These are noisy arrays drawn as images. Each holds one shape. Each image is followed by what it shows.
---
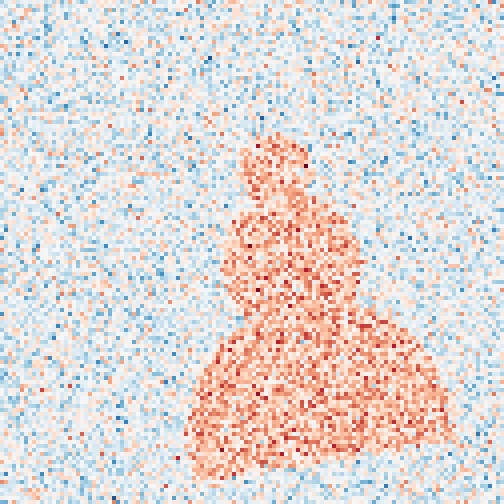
chess pawn
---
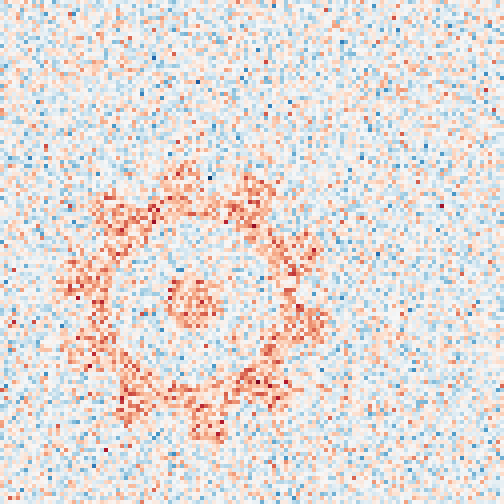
gear
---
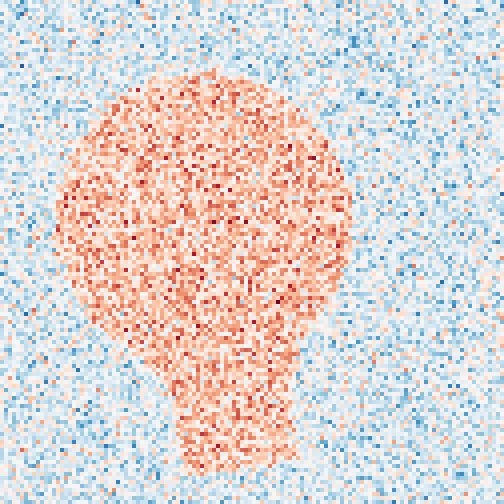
light bulb
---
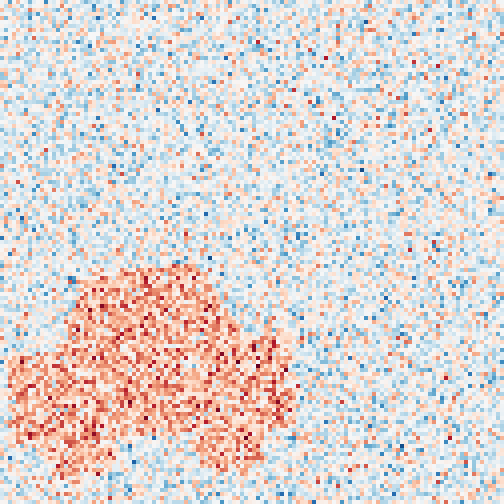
car
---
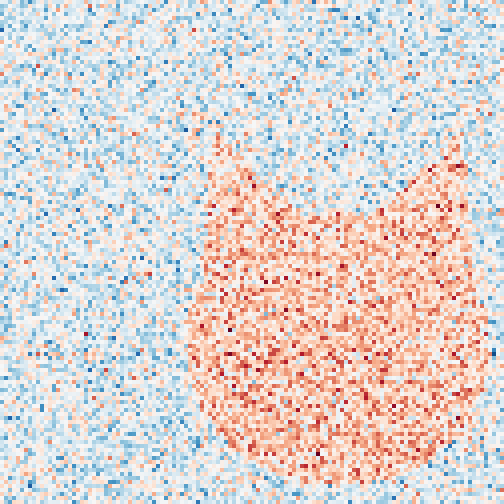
cat's head
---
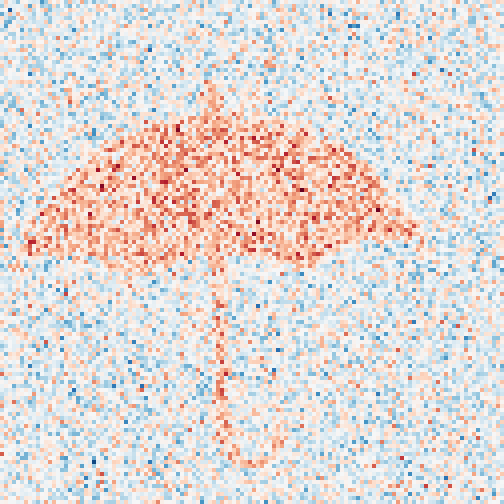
umbrella
